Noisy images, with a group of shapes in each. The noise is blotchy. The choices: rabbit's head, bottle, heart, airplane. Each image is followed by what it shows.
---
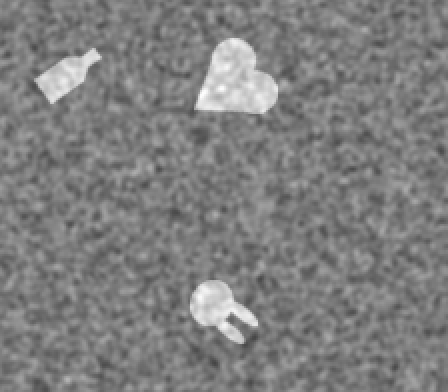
top left: bottle; top middle: heart; bottom middle: rabbit's head
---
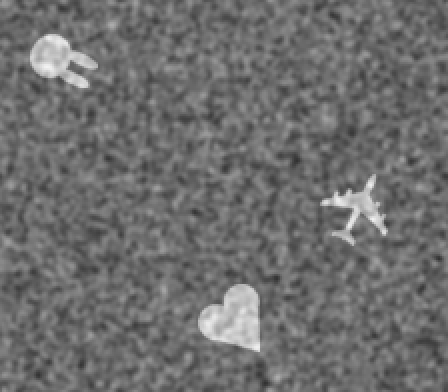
top left: rabbit's head; middle right: airplane; bottom middle: heart
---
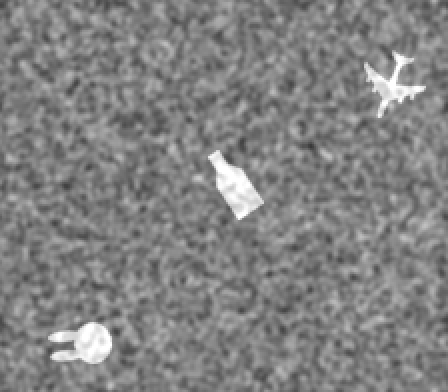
top right: airplane; centre: bottle; bottom left: rabbit's head
